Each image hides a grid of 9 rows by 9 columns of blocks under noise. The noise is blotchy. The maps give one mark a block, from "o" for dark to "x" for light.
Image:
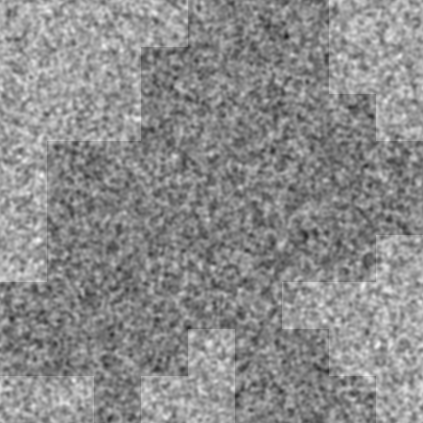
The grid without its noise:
x x x x o o o x x
x x x o o o o x x
x x x o o o o o x
x o o o o o o o o
x o o o o o o o o
x o o o o o o o x
o o o o o o x x x
o o o o x o o x x
x x o x x o o o x
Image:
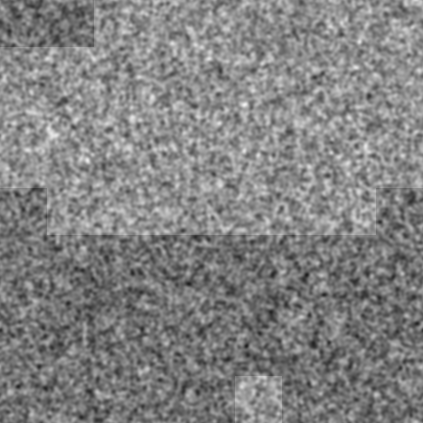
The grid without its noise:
o o x x x x x x x
x x x x x x x x x
x x x x x x x x x
x x x x x x x x x
o x x x x x x x o
o o o o o o o o o
o o o o o o o o o
o o o o o o o o o
o o o o o x o o o
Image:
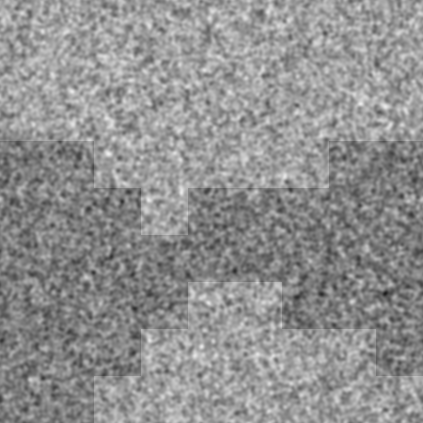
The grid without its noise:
x x x x x x x x x
x x x x x x x x x
x x x x x x x x x
o o x x x x x o o
o o o x o o o o o
o o o o o o o o o
o o o o x x o o o
o o o x x x x x o
o o x x x x x x x
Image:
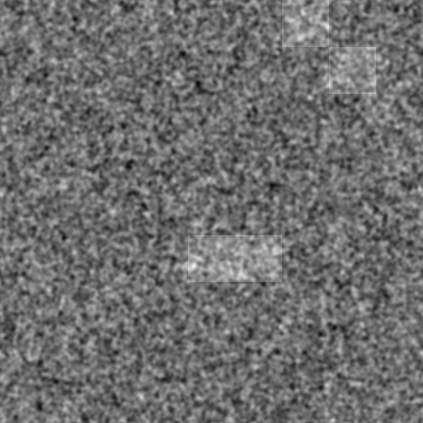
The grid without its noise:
o o o o o o x o o
o o o o o o o x o
o o o o o o o o o
o o o o o o o o o
o o o o o o o o o
o o o o x x o o o
o o o o o o o o o
o o o o o o o o o
o o o o o o o o o
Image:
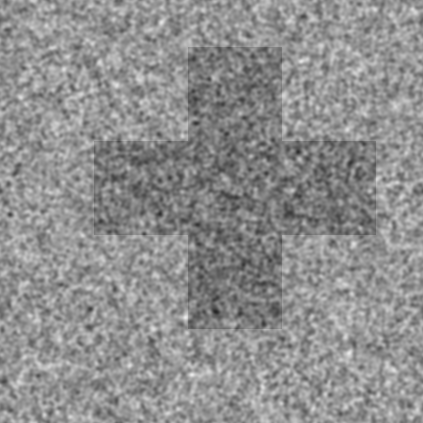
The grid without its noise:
x x x x x x x x x
x x x x o o x x x
x x x x o o x x x
x x o o o o o o x
x x o o o o o o x
x x x x o o x x x
x x x x o o x x x
x x x x x x x x x
x x x x x x x x x
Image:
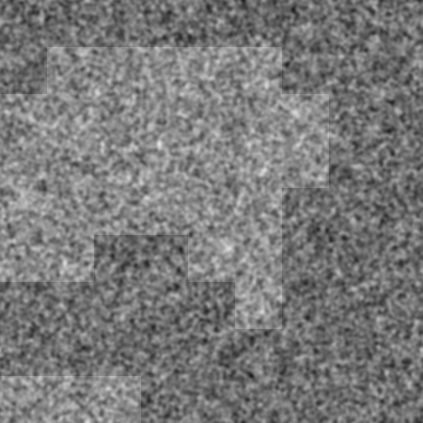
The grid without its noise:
o o o o o o o o o
o x x x x x o o o
x x x x x x x o o
x x x x x x x o o
x x x x x x o o o
x x o o x x o o o
o o o o o x o o o
o o o o o o o o o
x x x o o o o o o
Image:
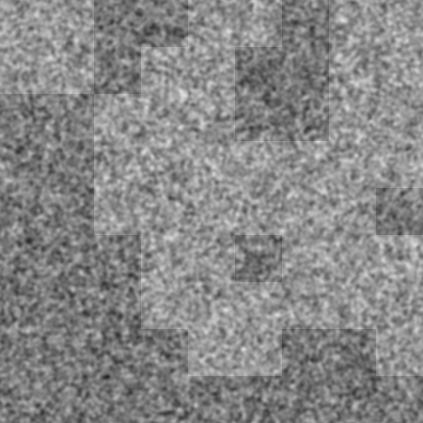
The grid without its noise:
x x o o x x o x x
x x o x x o o x x
o o x x x o o x x
o o x x x x x x x
o o x x x x x x o
o o o x x o x x x
o o o x x x x x x
o o o o x x o o x
o o o o o o o o o
